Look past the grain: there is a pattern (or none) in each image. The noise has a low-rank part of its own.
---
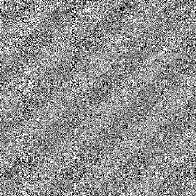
diagonal stripes
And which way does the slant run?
bottom left to top right
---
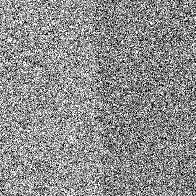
a sharp edge
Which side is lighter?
left
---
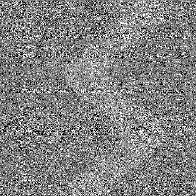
a wavy band
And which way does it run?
top to bottom
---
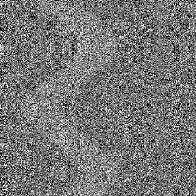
a wavy band
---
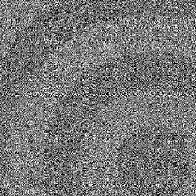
rings round one point
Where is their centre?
bottom right
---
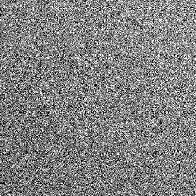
a smooth slope
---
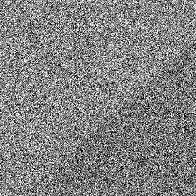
a sharp edge
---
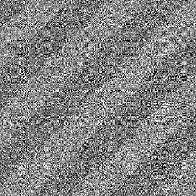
diagonal stripes
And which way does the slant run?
bottom left to top right
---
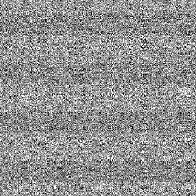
horizontal stripes
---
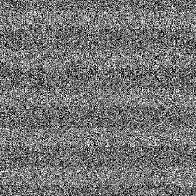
horizontal stripes
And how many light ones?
5
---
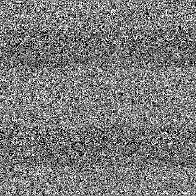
horizontal stripes
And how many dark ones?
2
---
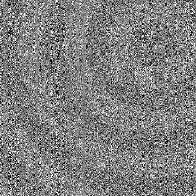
rings round one point
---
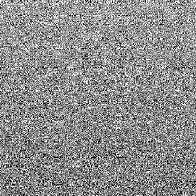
a smooth slope
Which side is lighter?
top
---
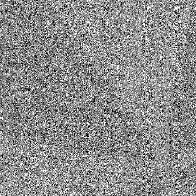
spokes from one point
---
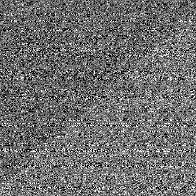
a sharp edge
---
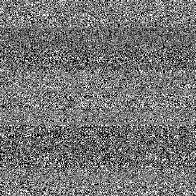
horizontal stripes
